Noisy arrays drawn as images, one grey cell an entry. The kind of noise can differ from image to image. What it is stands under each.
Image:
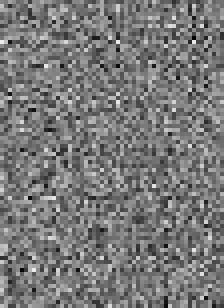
low rank plus noise
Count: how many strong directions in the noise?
five to eight
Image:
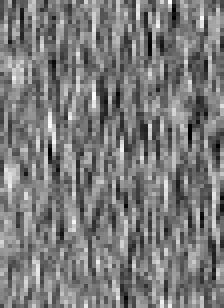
streaked along the columns
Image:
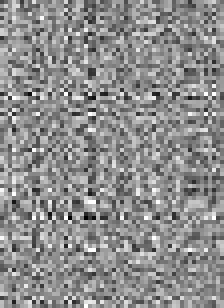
low rank plus noise
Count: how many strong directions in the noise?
two
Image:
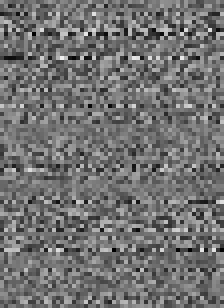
rows of uneven size
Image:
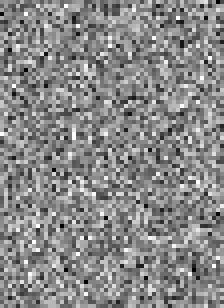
independent entries
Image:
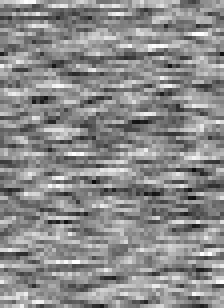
streaked along the rows
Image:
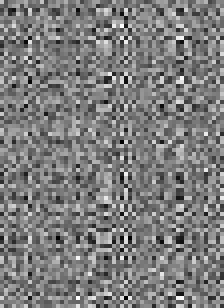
low rank plus noise
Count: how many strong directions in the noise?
one
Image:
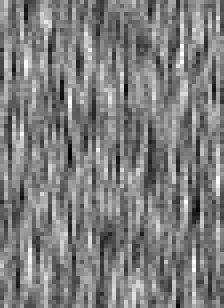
streaked along the columns
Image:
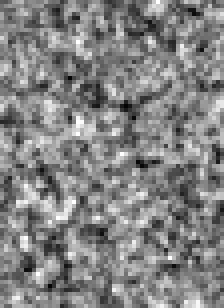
blotchy
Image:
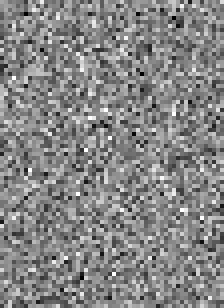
independent entries
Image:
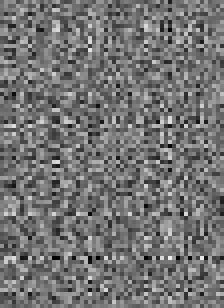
low rank plus noise
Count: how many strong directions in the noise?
two
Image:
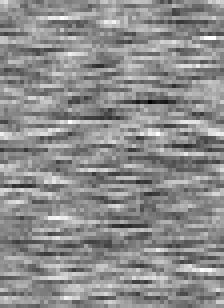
streaked along the rows
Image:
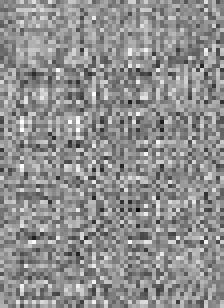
low rank plus noise
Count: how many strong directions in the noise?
three or four
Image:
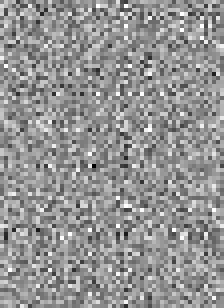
low rank plus noise
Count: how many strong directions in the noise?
five to eight
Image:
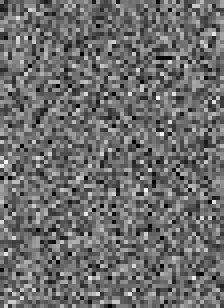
independent entries
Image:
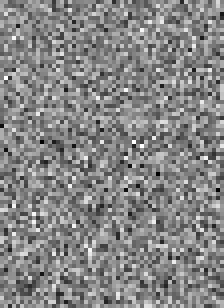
independent entries
